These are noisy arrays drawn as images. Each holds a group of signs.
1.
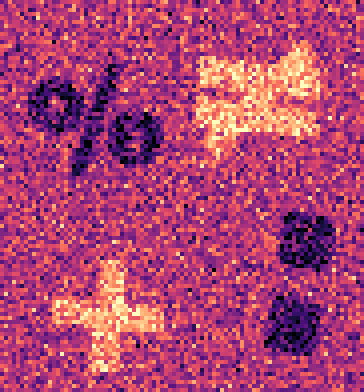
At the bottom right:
colon
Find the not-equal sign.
top right
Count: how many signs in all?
4
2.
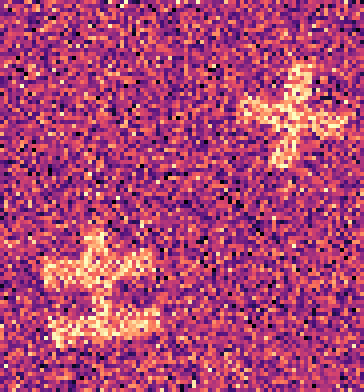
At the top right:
plus sign
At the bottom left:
plus-minus sign
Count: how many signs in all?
2
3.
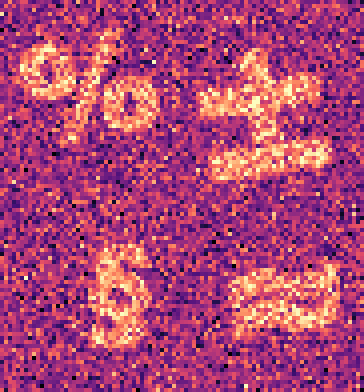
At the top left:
percent sign
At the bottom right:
approximately sign
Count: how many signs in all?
4
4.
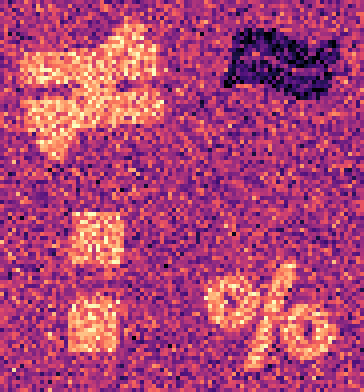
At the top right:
approximately sign
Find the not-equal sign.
top left
